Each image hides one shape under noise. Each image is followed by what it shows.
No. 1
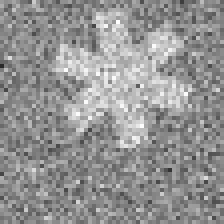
asterisk
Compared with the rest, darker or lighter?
lighter
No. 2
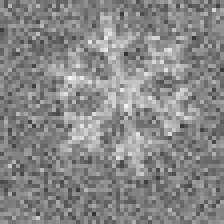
snowflake
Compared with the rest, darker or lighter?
lighter
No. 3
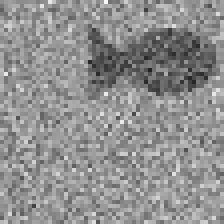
fish
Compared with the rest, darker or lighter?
darker
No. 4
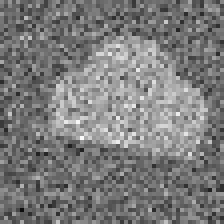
cloud
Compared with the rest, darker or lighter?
lighter
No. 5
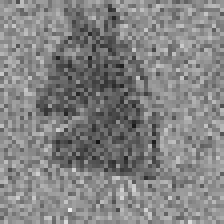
chess knight
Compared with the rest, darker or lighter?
darker
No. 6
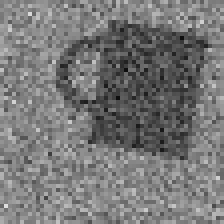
cup
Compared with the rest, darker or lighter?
darker
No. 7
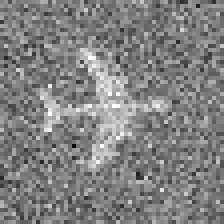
airplane
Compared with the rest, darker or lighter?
lighter
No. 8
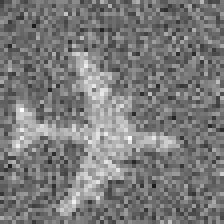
airplane
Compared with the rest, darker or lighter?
lighter
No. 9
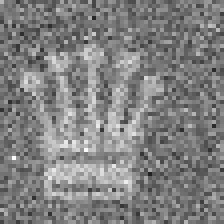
chess queen
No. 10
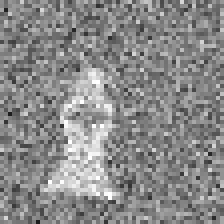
chess bishop
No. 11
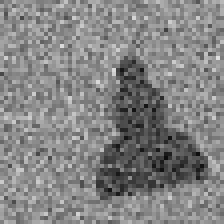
chess pawn
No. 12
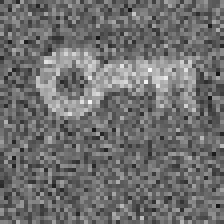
key
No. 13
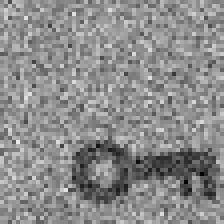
key
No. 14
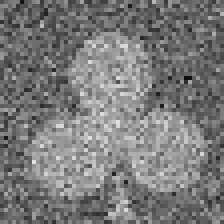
club
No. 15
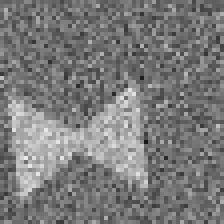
bow tie
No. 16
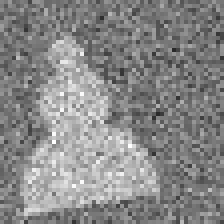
chess pawn
